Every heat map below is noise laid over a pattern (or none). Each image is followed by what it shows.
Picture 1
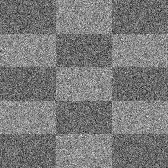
a checkerboard
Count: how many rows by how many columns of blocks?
5 by 3
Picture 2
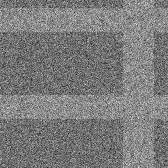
bands of rows crossing bands of columns
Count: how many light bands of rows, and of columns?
2 and 1
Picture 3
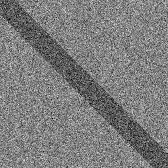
a diagonal band
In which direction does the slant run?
top left to bottom right
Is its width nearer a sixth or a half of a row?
a sixth
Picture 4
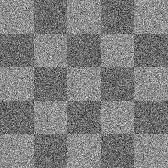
a checkerboard
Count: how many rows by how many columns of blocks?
5 by 5
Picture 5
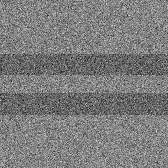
bands of rows
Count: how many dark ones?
2
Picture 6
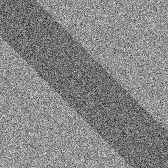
a diagonal band
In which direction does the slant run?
top left to bottom right
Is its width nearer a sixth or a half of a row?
a half
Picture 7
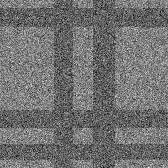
bands of rows crossing bands of columns
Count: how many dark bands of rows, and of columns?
3 and 2
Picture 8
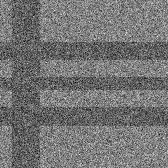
bands of rows crossing bands of columns
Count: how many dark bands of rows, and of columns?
3 and 1
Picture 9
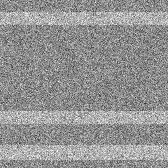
bands of rows
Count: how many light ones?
3
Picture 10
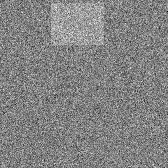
one block
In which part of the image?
top middle
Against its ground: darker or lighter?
lighter
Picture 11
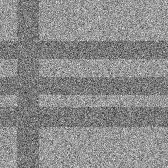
bands of rows crossing bands of columns
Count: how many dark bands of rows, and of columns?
3 and 1
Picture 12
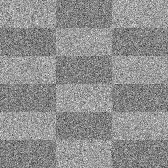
a checkerboard
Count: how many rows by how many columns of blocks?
6 by 3
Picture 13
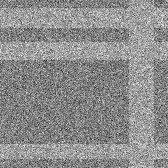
bands of rows crossing bands of columns
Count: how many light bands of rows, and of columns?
3 and 1
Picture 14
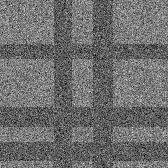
bands of rows crossing bands of columns
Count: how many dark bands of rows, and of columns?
3 and 2
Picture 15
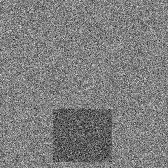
one block
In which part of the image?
bottom middle
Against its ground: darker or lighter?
darker
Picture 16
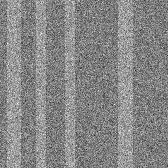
bands of columns
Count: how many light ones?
4
